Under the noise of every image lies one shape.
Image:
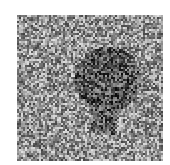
light bulb
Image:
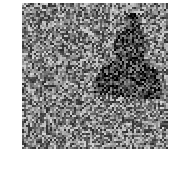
chess pawn
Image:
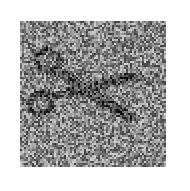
pair of scissors
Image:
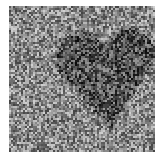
heart
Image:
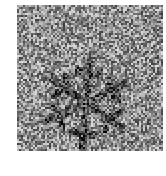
snowflake
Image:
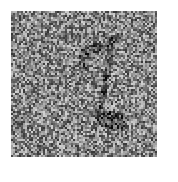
musical note
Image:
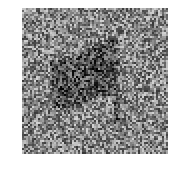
flag
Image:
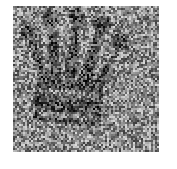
chess queen
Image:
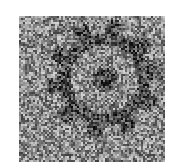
gear
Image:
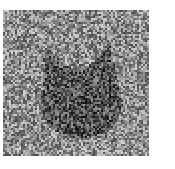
cat's head
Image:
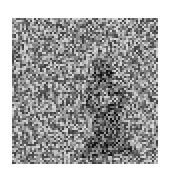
chess bishop
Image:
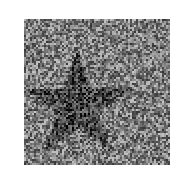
star
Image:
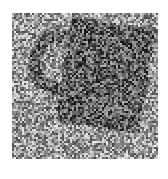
cup
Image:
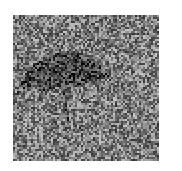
umbrella
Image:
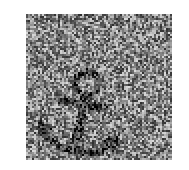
anchor
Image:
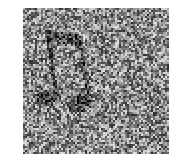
pair of musical notes
